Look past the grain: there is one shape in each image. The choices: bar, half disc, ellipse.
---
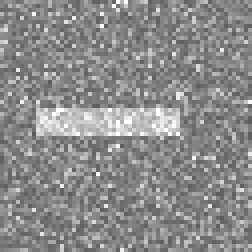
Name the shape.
bar
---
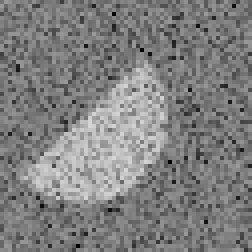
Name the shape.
half disc
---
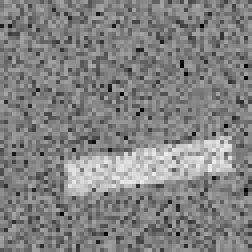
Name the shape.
bar
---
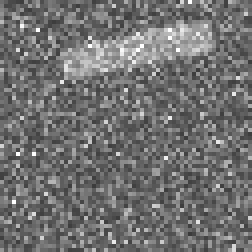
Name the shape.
bar
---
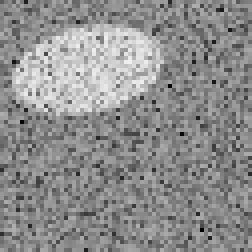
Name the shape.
ellipse
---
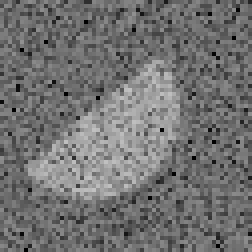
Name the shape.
half disc
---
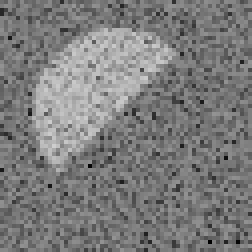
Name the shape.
half disc
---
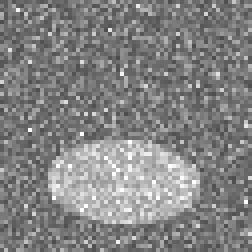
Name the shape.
ellipse
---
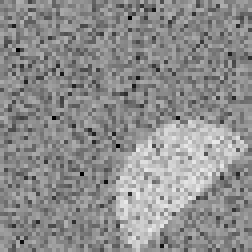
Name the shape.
half disc
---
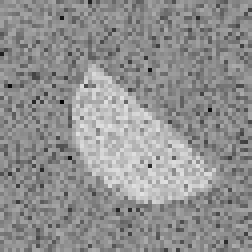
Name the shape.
half disc
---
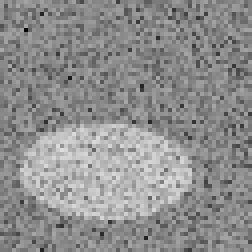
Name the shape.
ellipse
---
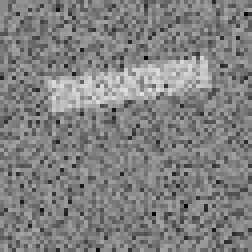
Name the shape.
bar
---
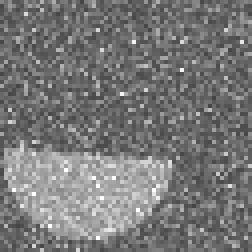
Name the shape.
half disc
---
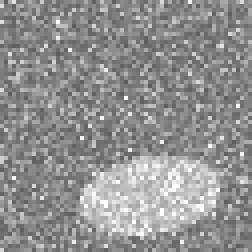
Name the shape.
ellipse
